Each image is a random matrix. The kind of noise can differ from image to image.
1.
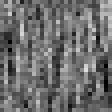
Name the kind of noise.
streaked along the columns
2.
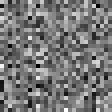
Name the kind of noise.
columns of uneven size
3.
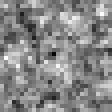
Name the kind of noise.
blotchy
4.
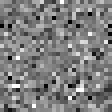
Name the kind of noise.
heavy tails
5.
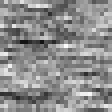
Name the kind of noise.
streaked along the rows
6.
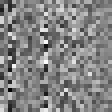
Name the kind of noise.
columns of uneven size
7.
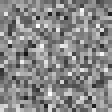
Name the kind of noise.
independent entries
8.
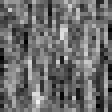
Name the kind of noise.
streaked along the columns
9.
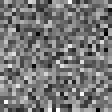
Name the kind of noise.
independent entries
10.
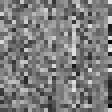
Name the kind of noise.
columns of uneven size
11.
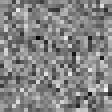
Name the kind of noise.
independent entries
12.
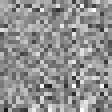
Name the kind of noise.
low rank plus noise
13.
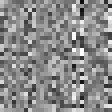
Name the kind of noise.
columns of uneven size
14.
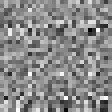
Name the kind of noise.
low rank plus noise
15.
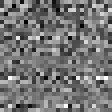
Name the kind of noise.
rows of uneven size
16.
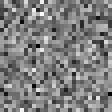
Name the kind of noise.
independent entries
